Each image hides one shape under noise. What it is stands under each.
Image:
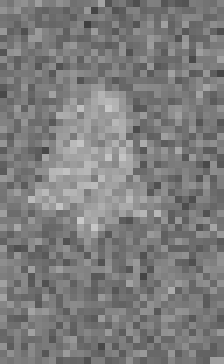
light bell
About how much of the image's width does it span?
two thirds
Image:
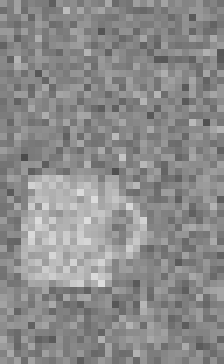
light cup
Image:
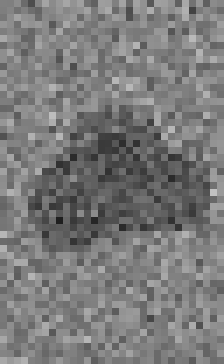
dark cloud
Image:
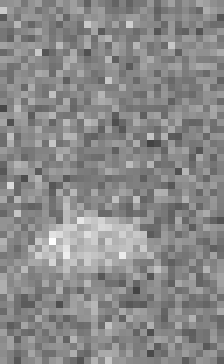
light umbrella
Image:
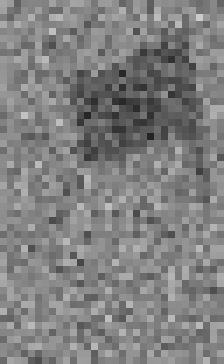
dark flag
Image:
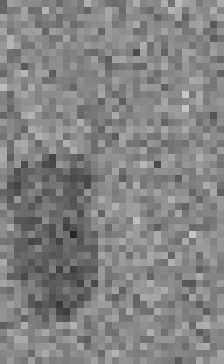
dark footprint
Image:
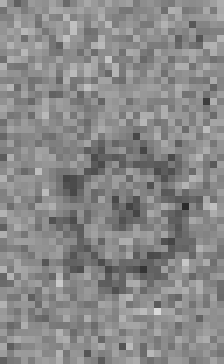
dark gear
